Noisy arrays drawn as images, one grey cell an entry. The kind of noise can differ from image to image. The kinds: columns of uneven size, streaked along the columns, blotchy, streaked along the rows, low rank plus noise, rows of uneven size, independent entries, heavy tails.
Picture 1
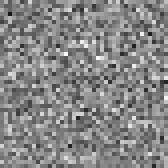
independent entries
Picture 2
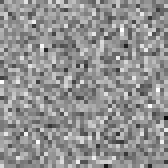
independent entries
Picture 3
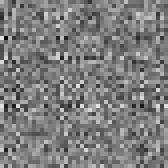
low rank plus noise
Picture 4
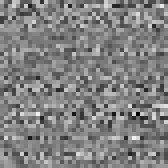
rows of uneven size
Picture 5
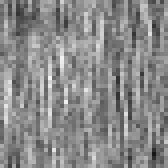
streaked along the columns
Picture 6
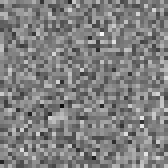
independent entries
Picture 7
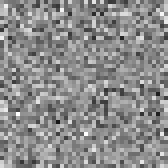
low rank plus noise
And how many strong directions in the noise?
five to eight
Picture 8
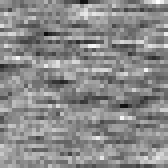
streaked along the rows
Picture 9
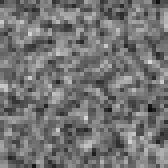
blotchy
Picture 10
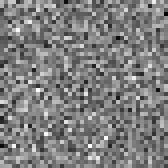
independent entries
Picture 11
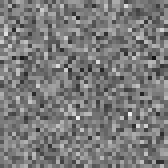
independent entries
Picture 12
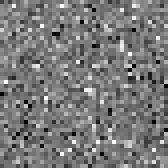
heavy tails
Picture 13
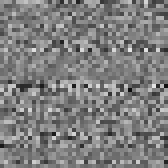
rows of uneven size
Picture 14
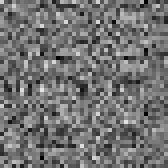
low rank plus noise
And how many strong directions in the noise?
three or four
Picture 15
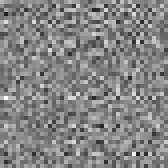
low rank plus noise
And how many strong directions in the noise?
one
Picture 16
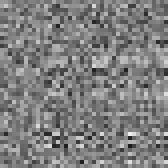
low rank plus noise
